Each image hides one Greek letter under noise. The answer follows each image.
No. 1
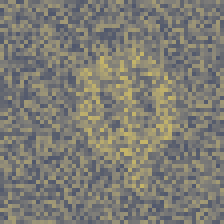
light phi
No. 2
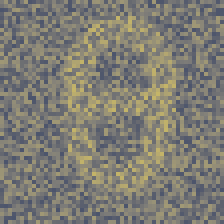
light theta
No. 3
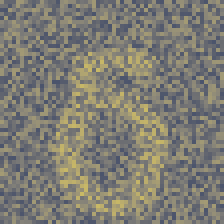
light delta
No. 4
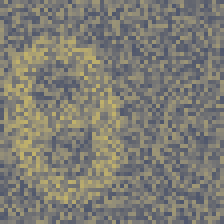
light theta
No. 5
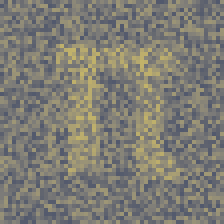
light pi
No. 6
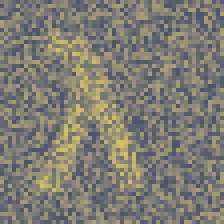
light lambda
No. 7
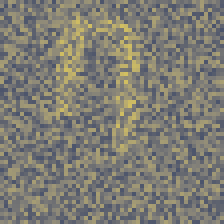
light eta
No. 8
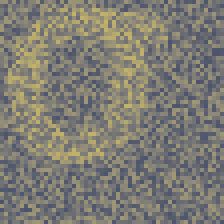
light sigma
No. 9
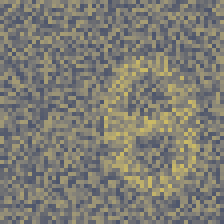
light theta
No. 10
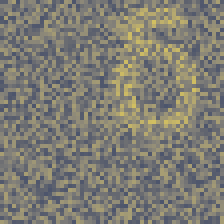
light delta
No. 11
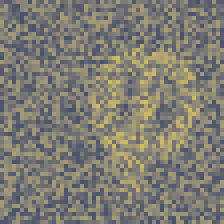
light phi
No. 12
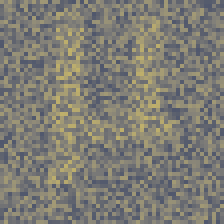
light mu
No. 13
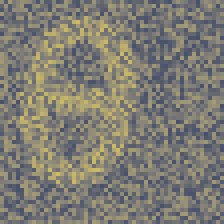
light theta
